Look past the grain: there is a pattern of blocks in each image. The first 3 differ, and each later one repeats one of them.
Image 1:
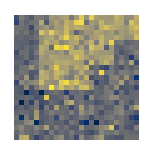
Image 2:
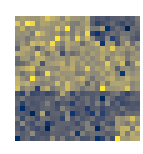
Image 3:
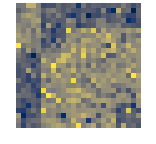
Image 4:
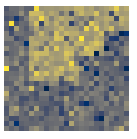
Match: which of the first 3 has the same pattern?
1
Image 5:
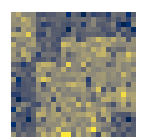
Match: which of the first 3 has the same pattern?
3
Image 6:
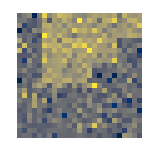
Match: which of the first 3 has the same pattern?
1
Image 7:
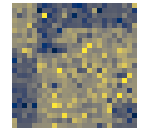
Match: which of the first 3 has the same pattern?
3
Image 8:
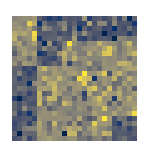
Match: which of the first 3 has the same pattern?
3
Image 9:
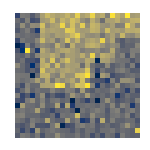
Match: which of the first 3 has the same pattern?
1
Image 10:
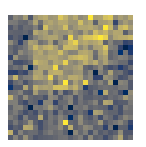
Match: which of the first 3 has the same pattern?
1
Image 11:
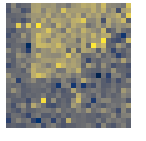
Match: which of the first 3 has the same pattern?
1
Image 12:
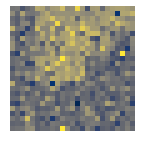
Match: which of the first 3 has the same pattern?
1
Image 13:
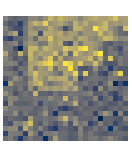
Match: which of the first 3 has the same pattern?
1
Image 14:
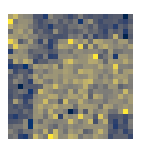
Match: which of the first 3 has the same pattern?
3
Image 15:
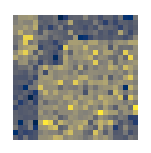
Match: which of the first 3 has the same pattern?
3
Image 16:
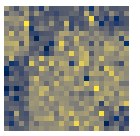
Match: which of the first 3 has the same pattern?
3
